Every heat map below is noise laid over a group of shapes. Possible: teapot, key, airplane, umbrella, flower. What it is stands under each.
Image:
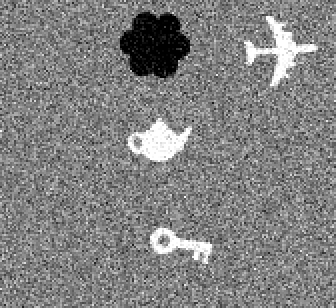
top middle: dark flower; top right: light airplane; centre: light teapot; bottom middle: light key
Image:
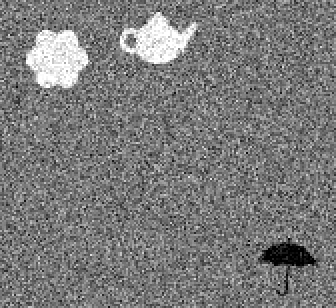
top left: light flower; top middle: light teapot; bottom right: dark umbrella
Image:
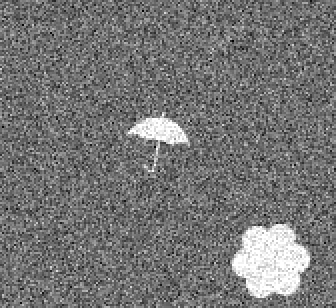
centre: light umbrella; bottom right: light flower
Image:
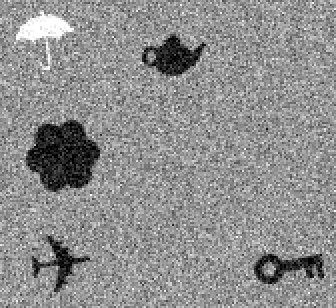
top left: light umbrella; top middle: dark teapot; middle left: dark flower; bottom left: dark airplane; bottom right: dark key
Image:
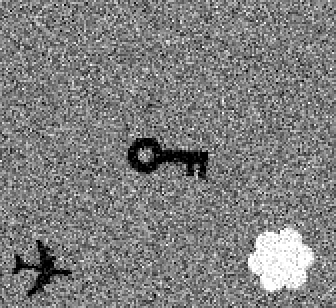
centre: dark key; bottom left: dark airplane; bottom right: light flower
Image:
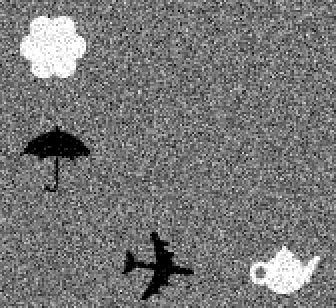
top left: light flower; middle left: dark umbrella; bottom middle: dark airplane; bottom right: light teapot
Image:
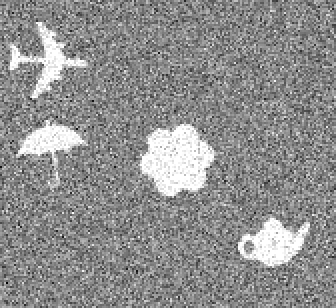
top left: light airplane; middle left: light umbrella; centre: light flower; bottom right: light teapot
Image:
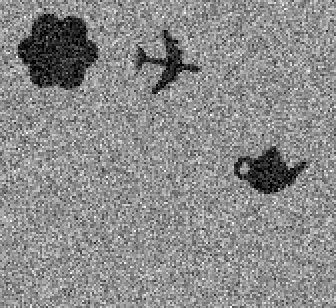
top left: dark flower; top middle: dark airplane; middle right: dark teapot
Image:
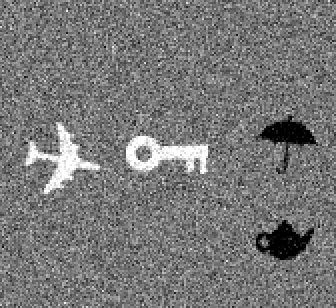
middle left: light airplane; centre: light key; middle right: dark umbrella; bottom right: dark teapot
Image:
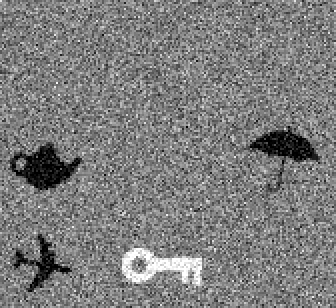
middle left: dark teapot; middle right: dark umbrella; bottom left: dark airplane; bottom middle: light key
